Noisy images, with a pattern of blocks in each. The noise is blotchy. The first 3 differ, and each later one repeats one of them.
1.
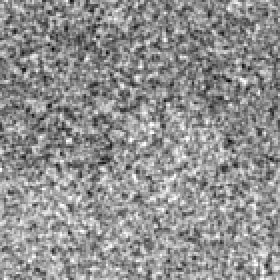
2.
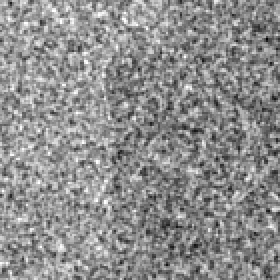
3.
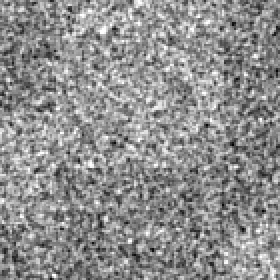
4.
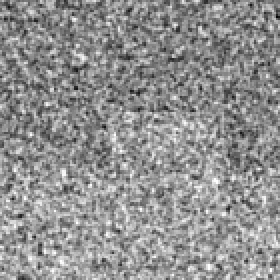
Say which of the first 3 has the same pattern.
1
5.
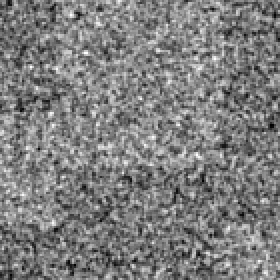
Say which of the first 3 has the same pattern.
3
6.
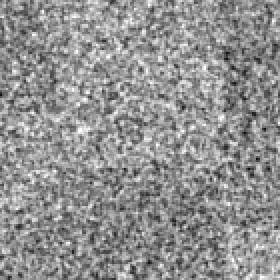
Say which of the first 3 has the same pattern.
3
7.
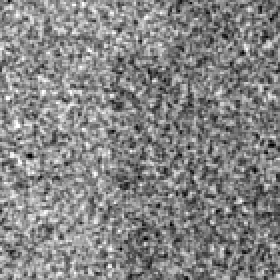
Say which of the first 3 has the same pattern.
2
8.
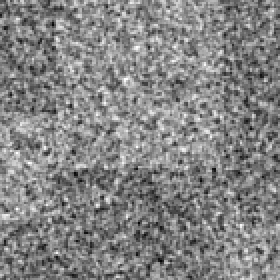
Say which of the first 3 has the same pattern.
3
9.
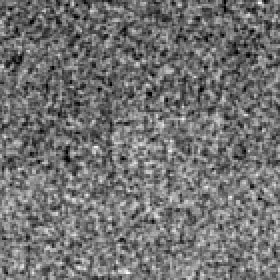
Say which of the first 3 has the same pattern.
1
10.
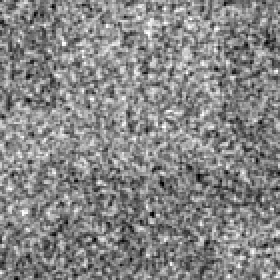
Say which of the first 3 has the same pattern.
3
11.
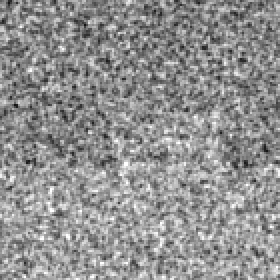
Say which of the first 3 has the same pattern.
1
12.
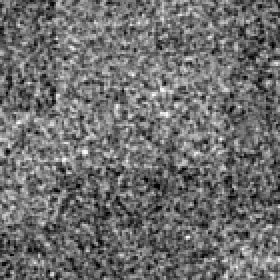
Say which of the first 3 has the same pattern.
3
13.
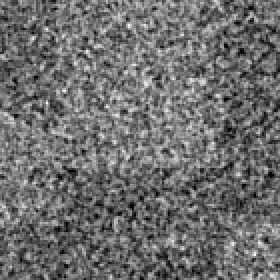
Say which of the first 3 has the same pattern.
3
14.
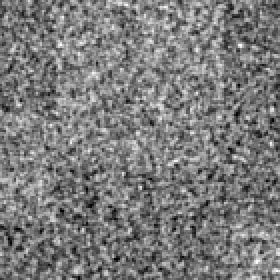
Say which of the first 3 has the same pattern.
3
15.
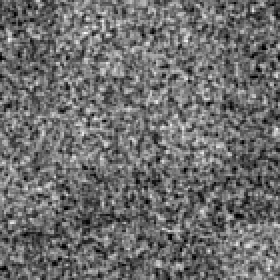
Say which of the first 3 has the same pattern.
3
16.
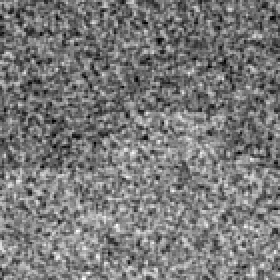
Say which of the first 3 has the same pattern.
1
